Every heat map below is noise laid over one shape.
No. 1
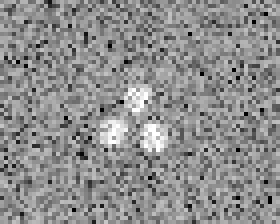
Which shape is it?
three dots
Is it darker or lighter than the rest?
lighter
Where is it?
centre
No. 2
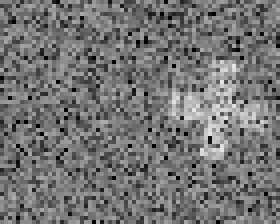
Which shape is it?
cross
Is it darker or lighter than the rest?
lighter
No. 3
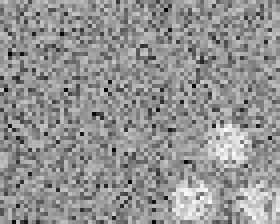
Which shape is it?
three dots
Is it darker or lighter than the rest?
lighter
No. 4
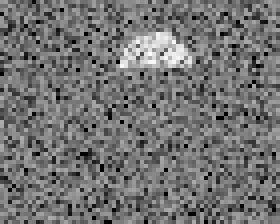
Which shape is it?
half disc
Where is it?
top middle
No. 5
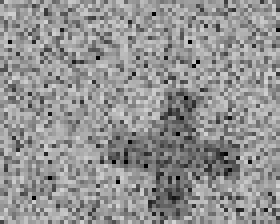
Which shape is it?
cross
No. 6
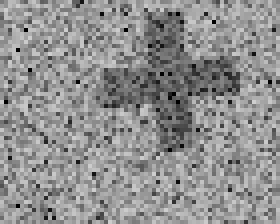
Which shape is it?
cross
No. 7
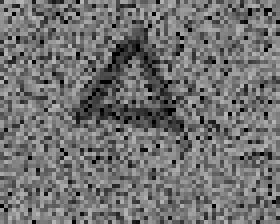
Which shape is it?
triangle frame
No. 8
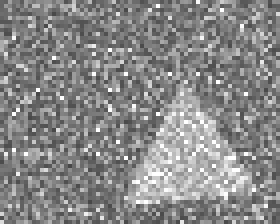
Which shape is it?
triangle
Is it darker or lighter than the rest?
lighter
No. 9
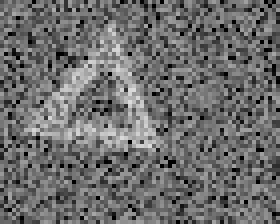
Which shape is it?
triangle frame
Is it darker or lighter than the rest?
lighter
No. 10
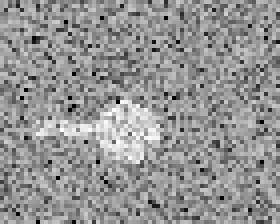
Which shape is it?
lollipop
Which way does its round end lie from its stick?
right
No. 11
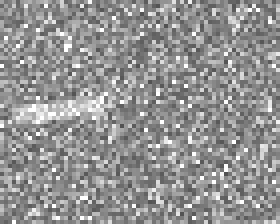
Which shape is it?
bar
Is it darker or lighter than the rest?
lighter
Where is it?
middle left
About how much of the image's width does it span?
a third
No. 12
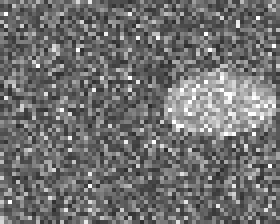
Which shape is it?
ellipse
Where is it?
middle right
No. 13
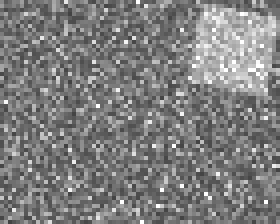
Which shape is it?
square
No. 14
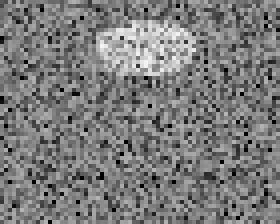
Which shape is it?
ellipse
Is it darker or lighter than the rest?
lighter
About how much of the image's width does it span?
a third
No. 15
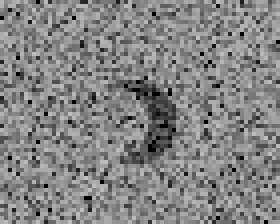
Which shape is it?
crescent
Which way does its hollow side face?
left
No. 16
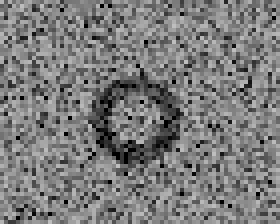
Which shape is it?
ring
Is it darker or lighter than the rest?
darker
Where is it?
centre
